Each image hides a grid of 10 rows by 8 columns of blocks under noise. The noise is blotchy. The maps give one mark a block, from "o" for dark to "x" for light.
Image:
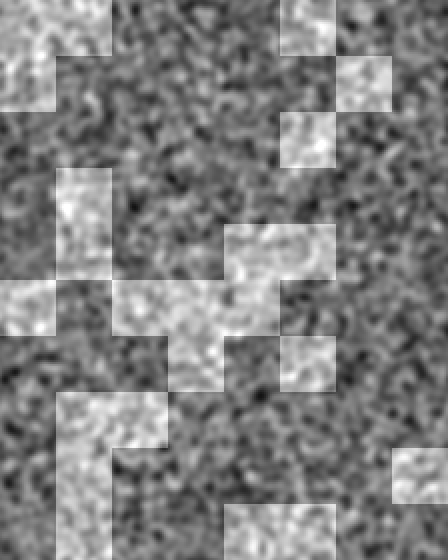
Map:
x x o o o x o o
x o o o o o x o
o o o o o x o o
o x o o o o o o
o x o o x x o o
x o x x x o o o
o o o x o x o o
o x x o o o o o
o x o o o o o x
o x o o x x o o
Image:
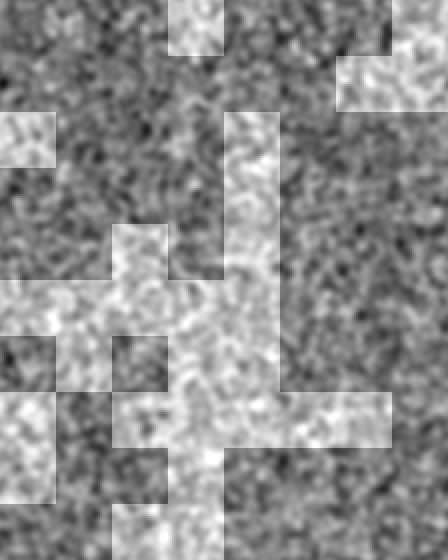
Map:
o o o x o o o x
o o o o o o x x
x o o o x o o o
o o o o x o o o
o o x o x o o o
x x x x x o o o
o x o x x o o o
x o x x x x x o
x o o x o o o o
o o x x o o o o
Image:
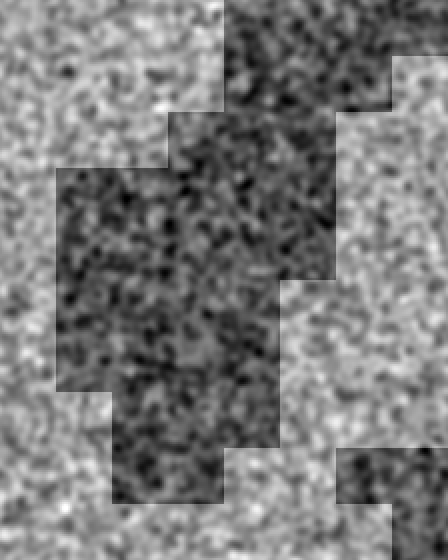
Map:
x x x x o o o o
x x x x o o o x
x x x o o o x x
x o o o o o x x
x o o o o o x x
x o o o o x x x
x o o o o x x x
x x o o o x x x
x x o o x x o o
x x x x x x x o
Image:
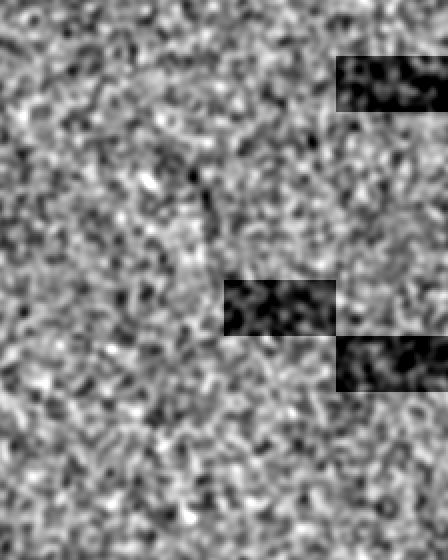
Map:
x x x x x x x x
x x x x x x o o
x x x x x x x x
x x x x x x x x
x x x x x x x x
x x x x o o x x
x x x x x x o o
x x x x x x x x
x x x x x x x x
x x x x x x x x
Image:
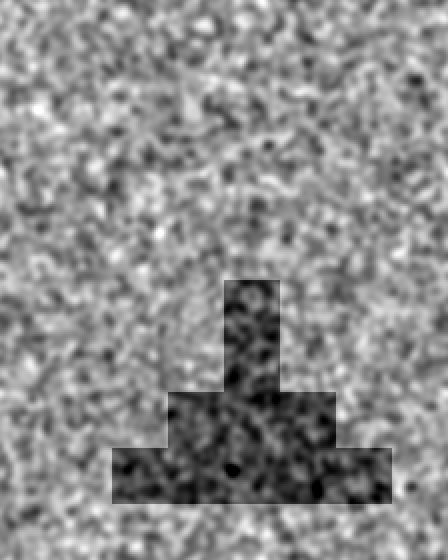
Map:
x x x x x x x x
x x x x x x x x
x x x x x x x x
x x x x x x x x
x x x x x x x x
x x x x o x x x
x x x x o x x x
x x x o o o x x
x x o o o o o x
x x x x x x x x
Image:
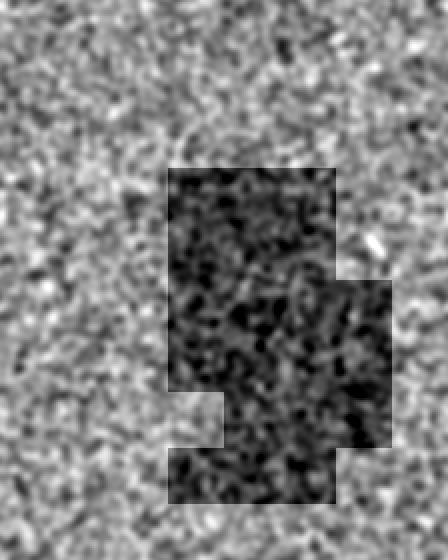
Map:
x x x x x x x x
x x x x x x x x
x x x x x x x x
x x x o o o x x
x x x o o o x x
x x x o o o o x
x x x o o o o x
x x x x o o o x
x x x o o o x x
x x x x x x x x
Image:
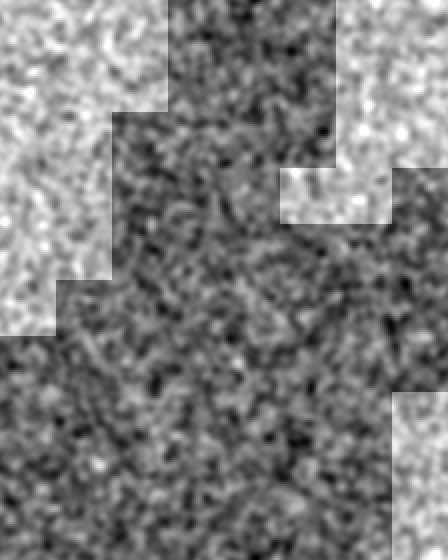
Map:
x x x o o o x x
x x x o o o x x
x x o o o o x x
x x o o o x x o
x x o o o o o o
x o o o o o o o
o o o o o o o o
o o o o o o o x
o o o o o o o x
o o o o o o o x
